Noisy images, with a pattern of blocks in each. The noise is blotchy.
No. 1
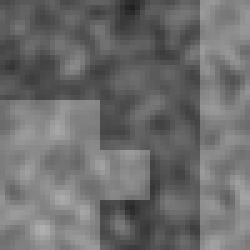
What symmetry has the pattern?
no symmetry
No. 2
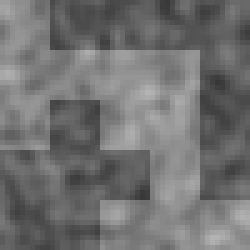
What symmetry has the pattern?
mirrored about the diagonal from the bottom left
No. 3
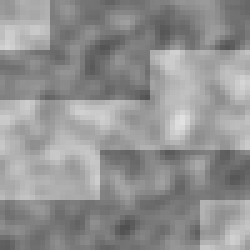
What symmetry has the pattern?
the same after a half turn
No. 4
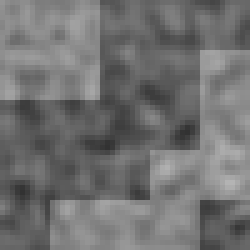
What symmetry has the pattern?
mirrored about the diagonal from the top left
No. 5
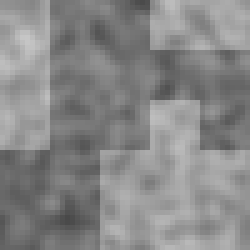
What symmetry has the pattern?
no symmetry
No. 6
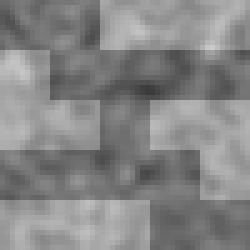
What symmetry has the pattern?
the same after a half turn
